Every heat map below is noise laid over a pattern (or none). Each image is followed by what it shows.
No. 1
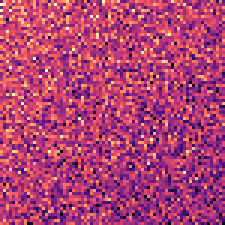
a smooth slope
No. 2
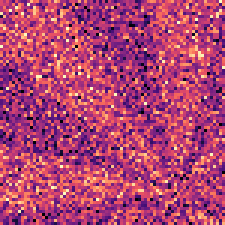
spokes from one point
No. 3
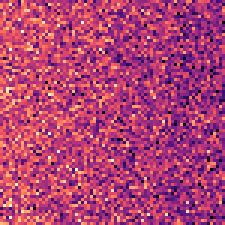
a smooth slope
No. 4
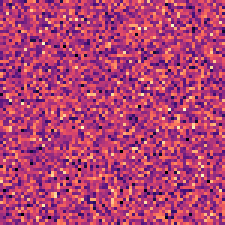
only noise
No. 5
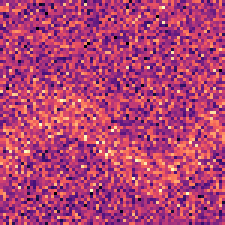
a wavy band
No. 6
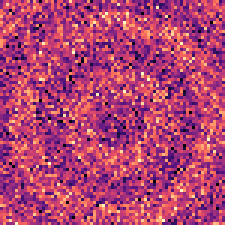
rings round one point
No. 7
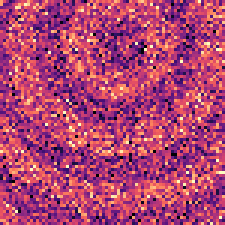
rings round one point
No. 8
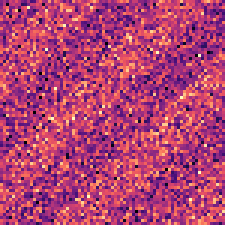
diagonal stripes
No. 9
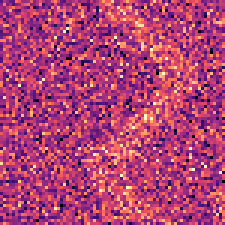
a wavy band
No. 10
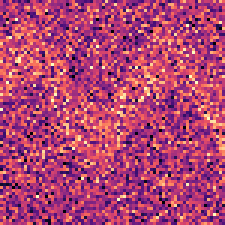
a wavy band
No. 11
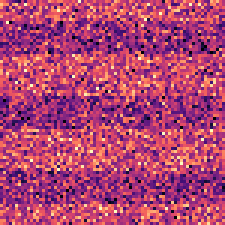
horizontal stripes
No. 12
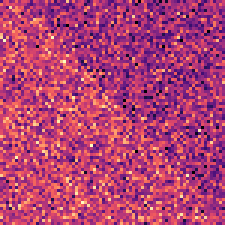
a sharp edge
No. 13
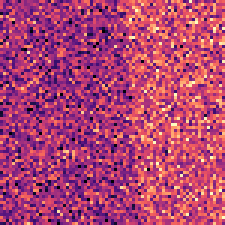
a sharp edge
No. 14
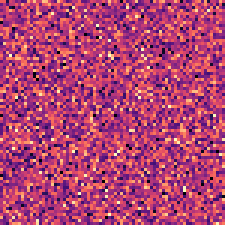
only noise
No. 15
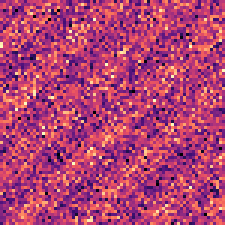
diagonal stripes
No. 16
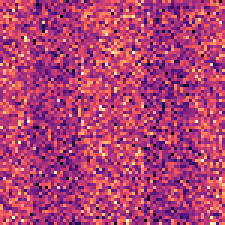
vertical stripes
